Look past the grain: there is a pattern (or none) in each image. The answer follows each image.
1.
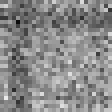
bands of rows crossing bands of columns
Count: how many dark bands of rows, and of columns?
1 and 1
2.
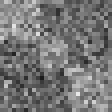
blocks along the diagonal
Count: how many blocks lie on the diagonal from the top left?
3
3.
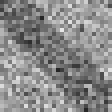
a diagonal band
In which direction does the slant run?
top left to bottom right
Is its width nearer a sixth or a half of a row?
a half
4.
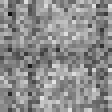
bands of rows crossing bands of columns
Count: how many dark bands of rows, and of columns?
1 and 3
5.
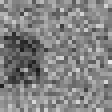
one block
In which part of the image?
middle left
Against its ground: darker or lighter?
darker
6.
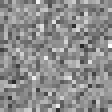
only noise
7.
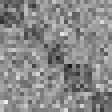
blocks along the diagonal
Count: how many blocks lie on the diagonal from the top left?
5
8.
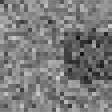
one block
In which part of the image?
middle right
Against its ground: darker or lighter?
darker
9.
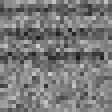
bands of rows
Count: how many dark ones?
3
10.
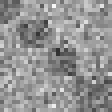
blocks along the diagonal
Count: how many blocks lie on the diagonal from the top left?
4
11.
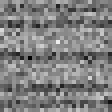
bands of rows
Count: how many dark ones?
5
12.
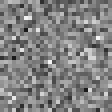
only noise
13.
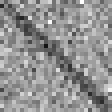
a diagonal band
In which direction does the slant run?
top left to bottom right
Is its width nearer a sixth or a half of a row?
a sixth
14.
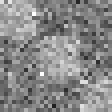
blocks along the diagonal
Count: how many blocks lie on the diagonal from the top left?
3
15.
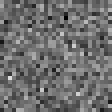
only noise
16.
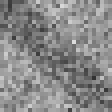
a diagonal band
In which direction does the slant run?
top left to bottom right
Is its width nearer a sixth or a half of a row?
a half
